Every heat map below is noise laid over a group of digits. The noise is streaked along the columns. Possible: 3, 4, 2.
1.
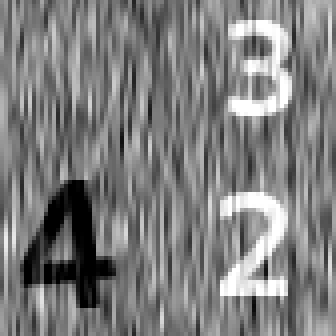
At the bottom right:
2
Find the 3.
top right
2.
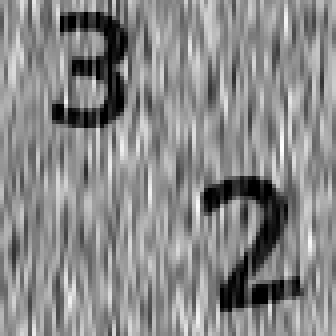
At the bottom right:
2
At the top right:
nothing
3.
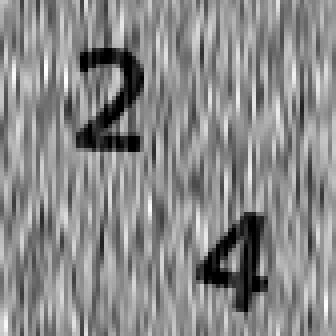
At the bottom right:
4
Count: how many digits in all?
2
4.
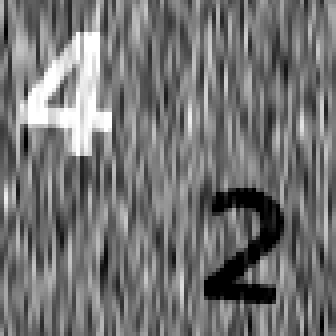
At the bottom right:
2
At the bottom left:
nothing
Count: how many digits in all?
2
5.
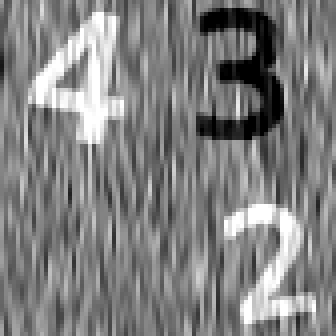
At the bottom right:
2
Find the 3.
top right
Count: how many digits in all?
3
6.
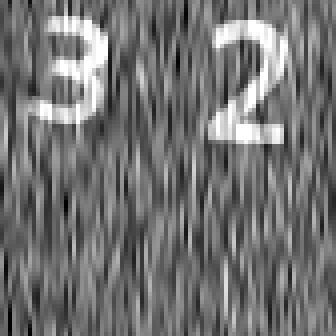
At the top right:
2
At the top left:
3
